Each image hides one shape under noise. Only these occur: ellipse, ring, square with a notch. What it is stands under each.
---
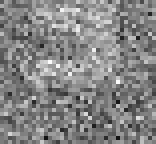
square with a notch
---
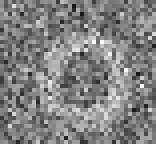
ring
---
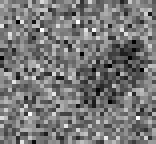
ellipse
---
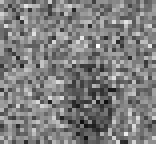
ellipse
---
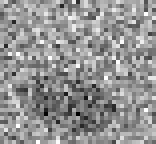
ellipse
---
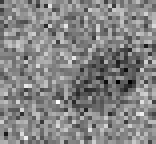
ellipse
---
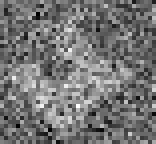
square with a notch
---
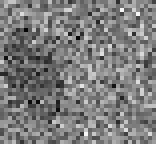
ellipse
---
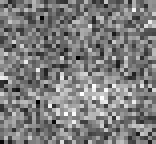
ellipse
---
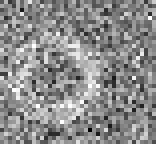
ring
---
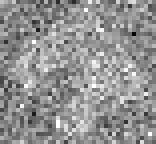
square with a notch
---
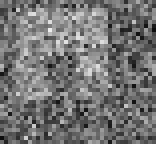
square with a notch
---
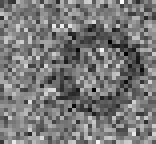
ring
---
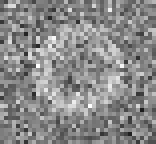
ring
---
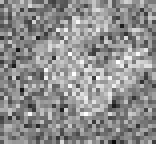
square with a notch
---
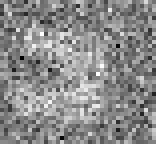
square with a notch
